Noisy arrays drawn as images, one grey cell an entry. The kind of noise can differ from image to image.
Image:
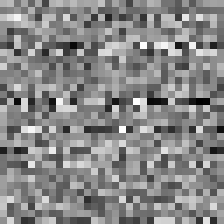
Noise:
rows of uneven size
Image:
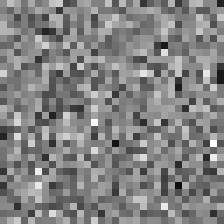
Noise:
low rank plus noise
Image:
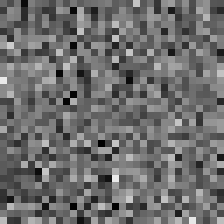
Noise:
low rank plus noise
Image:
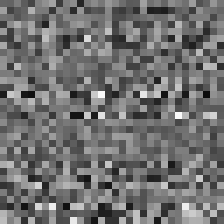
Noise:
rows of uneven size
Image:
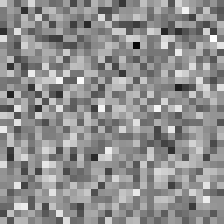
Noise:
low rank plus noise
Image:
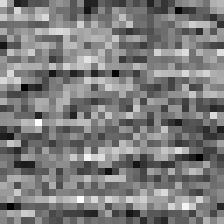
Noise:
streaked along the rows
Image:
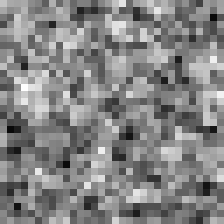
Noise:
blotchy
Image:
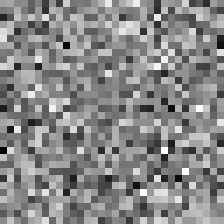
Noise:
low rank plus noise
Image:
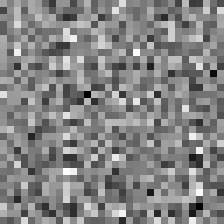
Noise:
low rank plus noise
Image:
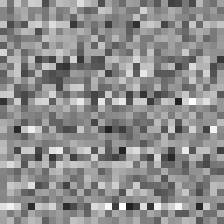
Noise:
rows of uneven size
